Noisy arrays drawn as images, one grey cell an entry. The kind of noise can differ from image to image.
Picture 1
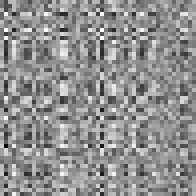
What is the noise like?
low rank plus noise
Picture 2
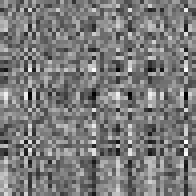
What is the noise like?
low rank plus noise
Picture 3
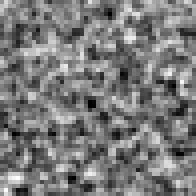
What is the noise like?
blotchy
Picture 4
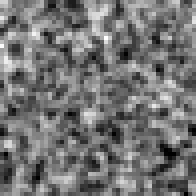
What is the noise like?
blotchy
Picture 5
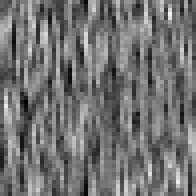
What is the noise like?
streaked along the columns
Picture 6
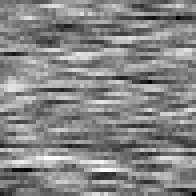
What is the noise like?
streaked along the rows
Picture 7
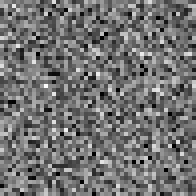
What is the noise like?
independent entries
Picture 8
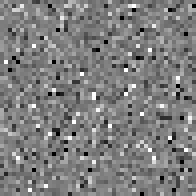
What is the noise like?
heavy tails
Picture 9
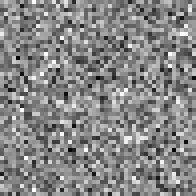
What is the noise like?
independent entries
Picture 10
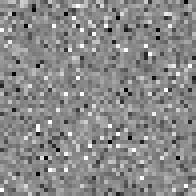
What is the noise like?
heavy tails
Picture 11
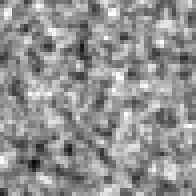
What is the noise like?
blotchy
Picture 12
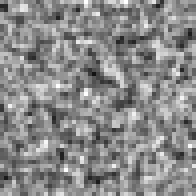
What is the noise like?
blotchy
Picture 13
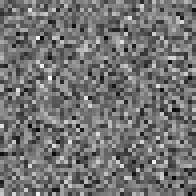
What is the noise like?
independent entries
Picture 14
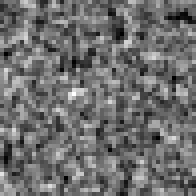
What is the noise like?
blotchy
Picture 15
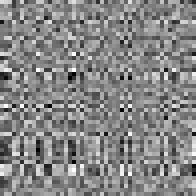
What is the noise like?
low rank plus noise
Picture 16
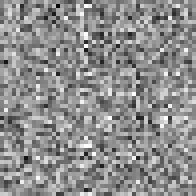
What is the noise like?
low rank plus noise
